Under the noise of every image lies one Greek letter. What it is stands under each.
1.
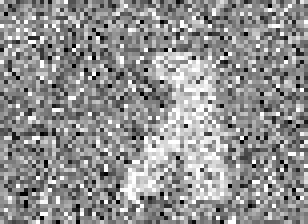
lambda
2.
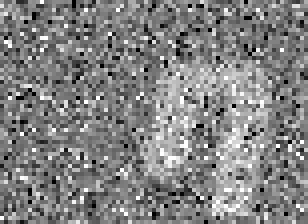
eta
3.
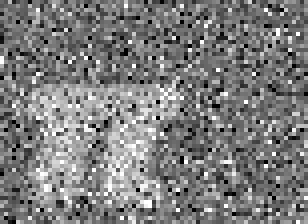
pi
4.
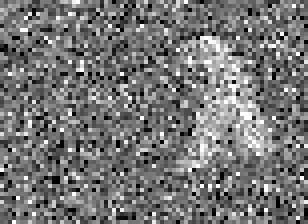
lambda
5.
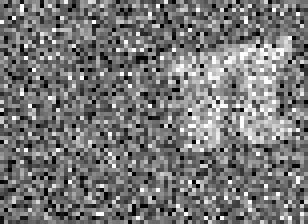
pi
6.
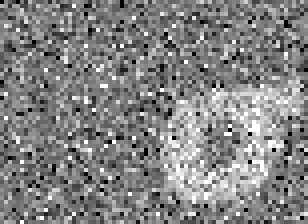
sigma
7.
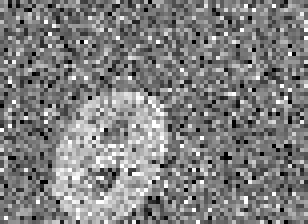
theta
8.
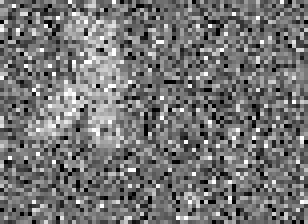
lambda
